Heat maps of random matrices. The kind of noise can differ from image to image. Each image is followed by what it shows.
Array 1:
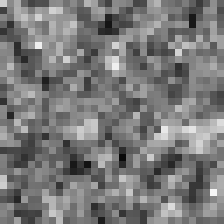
blotchy
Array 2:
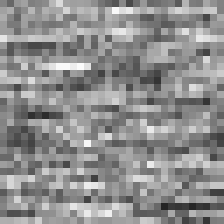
streaked along the rows
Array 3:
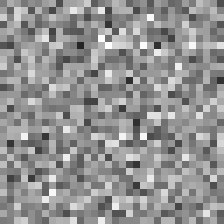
independent entries
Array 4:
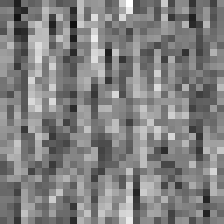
streaked along the columns
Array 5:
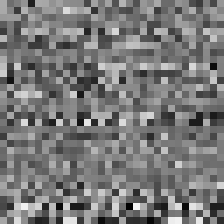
rows of uneven size
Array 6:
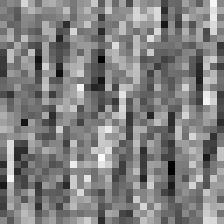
streaked along the columns
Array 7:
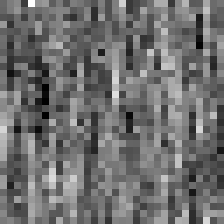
streaked along the columns
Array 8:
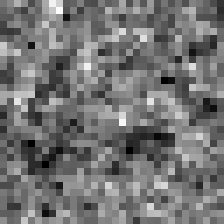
blotchy
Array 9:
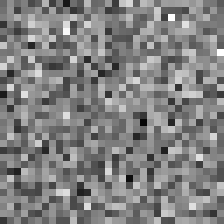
independent entries
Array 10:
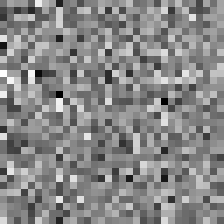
low rank plus noise
